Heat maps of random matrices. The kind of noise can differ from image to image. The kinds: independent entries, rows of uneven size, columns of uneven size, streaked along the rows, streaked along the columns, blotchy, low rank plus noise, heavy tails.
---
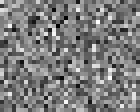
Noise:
independent entries
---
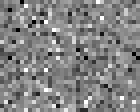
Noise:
heavy tails
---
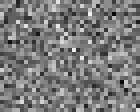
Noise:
independent entries
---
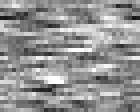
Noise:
streaked along the rows
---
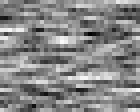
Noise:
streaked along the rows
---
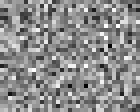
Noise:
low rank plus noise
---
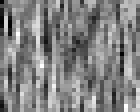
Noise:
streaked along the columns
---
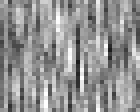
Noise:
streaked along the columns
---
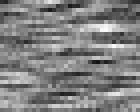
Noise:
streaked along the rows
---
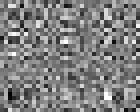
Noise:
low rank plus noise
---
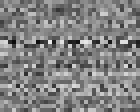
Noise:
rows of uneven size
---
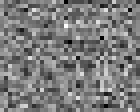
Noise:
low rank plus noise
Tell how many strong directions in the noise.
three or four
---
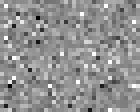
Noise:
heavy tails
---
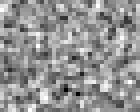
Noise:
blotchy
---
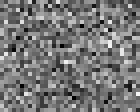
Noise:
independent entries
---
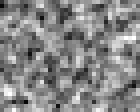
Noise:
blotchy
